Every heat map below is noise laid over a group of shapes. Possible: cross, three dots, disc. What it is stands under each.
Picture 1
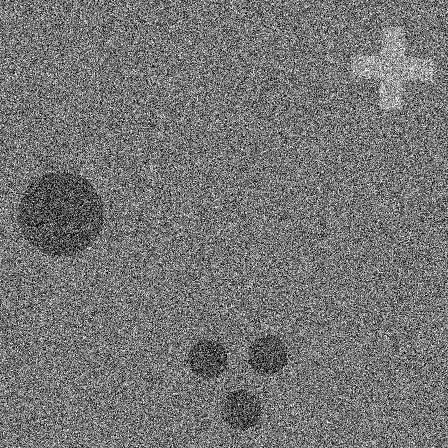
top right: light cross; middle left: dark disc; bottom middle: dark three dots
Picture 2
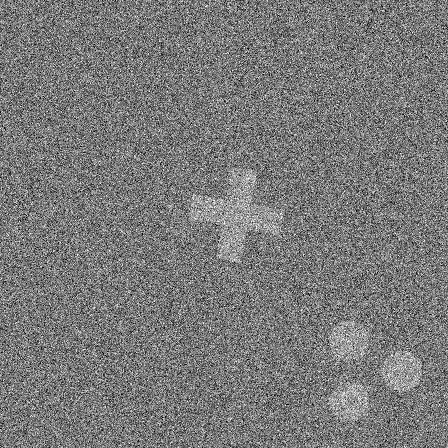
centre: light cross; bottom right: light three dots
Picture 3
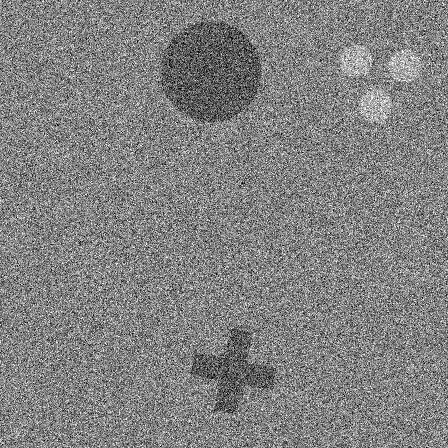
top middle: dark disc; top right: light three dots; bottom middle: dark cross
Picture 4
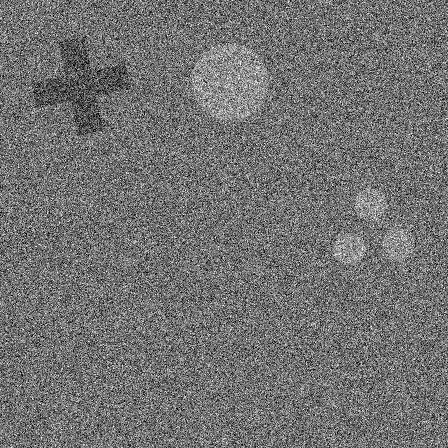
top left: dark cross; top middle: light disc; middle right: light three dots
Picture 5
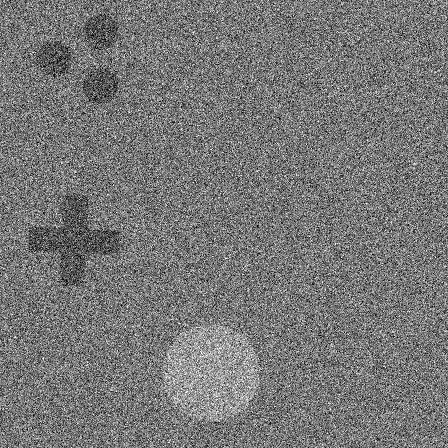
top left: dark three dots; middle left: dark cross; bottom middle: light disc
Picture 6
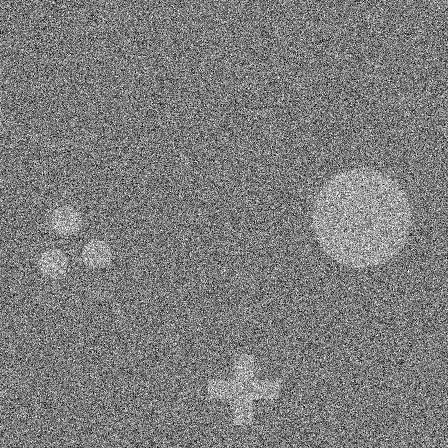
middle left: light three dots; middle right: light disc; bottom middle: light cross
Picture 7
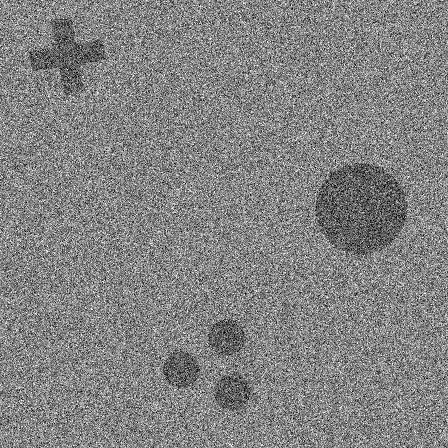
top left: dark cross; middle right: dark disc; bottom middle: dark three dots
